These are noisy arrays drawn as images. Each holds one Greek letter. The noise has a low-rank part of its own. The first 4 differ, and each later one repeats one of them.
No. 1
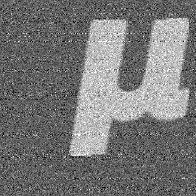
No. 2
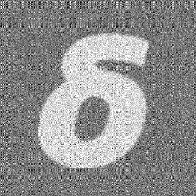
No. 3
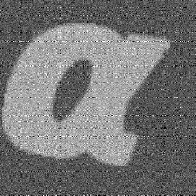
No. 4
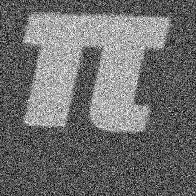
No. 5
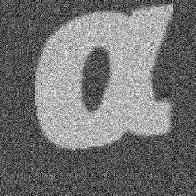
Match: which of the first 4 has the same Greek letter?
3
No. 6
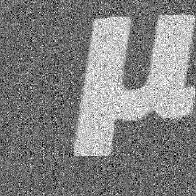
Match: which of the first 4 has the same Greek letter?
1
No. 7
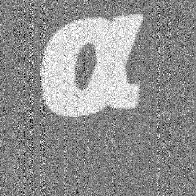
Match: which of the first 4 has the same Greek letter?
3
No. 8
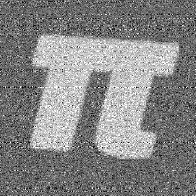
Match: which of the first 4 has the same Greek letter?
4
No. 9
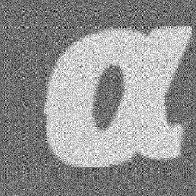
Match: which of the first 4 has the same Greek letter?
3
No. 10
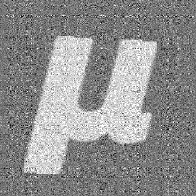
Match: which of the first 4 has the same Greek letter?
1
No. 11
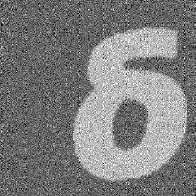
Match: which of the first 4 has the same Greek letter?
2
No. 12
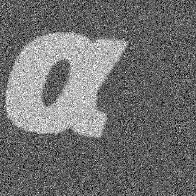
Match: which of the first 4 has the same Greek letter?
3
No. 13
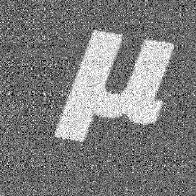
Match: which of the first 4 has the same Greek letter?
1
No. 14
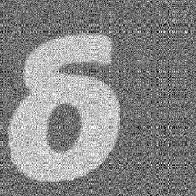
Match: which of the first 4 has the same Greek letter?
2
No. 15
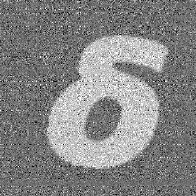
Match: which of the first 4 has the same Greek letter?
2
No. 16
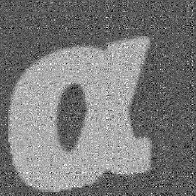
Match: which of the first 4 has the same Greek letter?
3
